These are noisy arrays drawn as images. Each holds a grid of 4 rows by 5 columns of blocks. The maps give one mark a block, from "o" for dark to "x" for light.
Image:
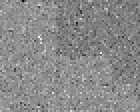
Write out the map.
x x o o o
x x o o o
x x x x o
x x x x x
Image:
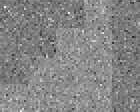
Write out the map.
o o o x o
o o x x o
o x x x o
x x x x o
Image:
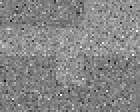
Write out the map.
o o o x x
x x x x x
o o x o o
o o o o o
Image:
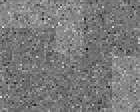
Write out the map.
x x x o o
o o x o o
o o o o x
o o o o x
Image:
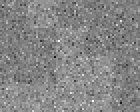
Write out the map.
o x o o o
o o x o o
o o x x o
x x x x o
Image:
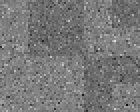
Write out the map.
x o o x o
x o o x x
x x x o o
x x x o x
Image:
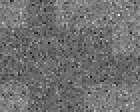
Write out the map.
x o x x x
o o o o x
o o o o o
x o o x x
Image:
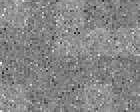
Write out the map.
x o x o o
o o x x x
o o o o o
x o o x o
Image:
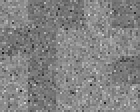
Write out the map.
x o o x o
o o x x x
x o x x o
x o x x x
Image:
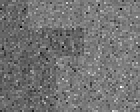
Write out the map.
o x x x x
o o o x x
o o x x x
o o x x x
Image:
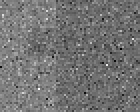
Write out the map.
x x o o o
x o o o o
x x o o o
x x o o o
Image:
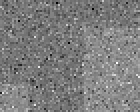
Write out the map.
o o o o o
o o o x x
o o o x x
x o o x x
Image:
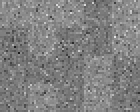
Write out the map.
x x x o x
o x o o x
o o o x o
o x o x o
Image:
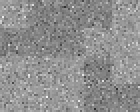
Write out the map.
x o o o x
o o o x x
x x x o x
x x x o o
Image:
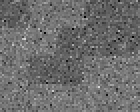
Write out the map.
o x x o o
x x o o o
x o o x x
x x x x x
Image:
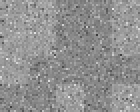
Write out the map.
x x o o x
x x o o x
x o o o o
o o x o x
